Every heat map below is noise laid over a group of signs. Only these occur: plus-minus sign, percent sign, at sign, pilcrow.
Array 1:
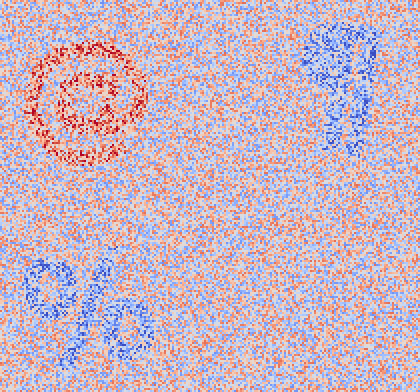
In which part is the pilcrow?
top right
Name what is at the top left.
at sign
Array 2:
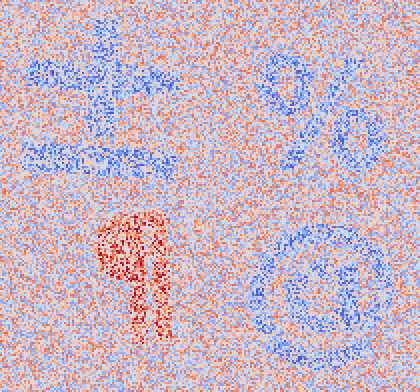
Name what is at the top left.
plus-minus sign
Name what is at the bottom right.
at sign
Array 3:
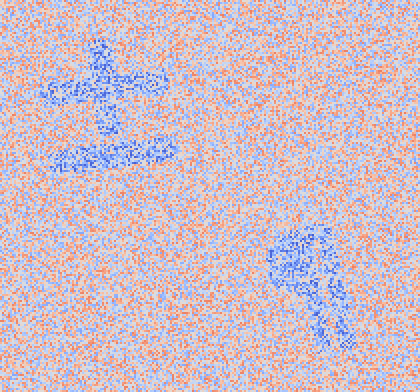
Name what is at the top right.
nothing
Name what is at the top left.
plus-minus sign
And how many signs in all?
2
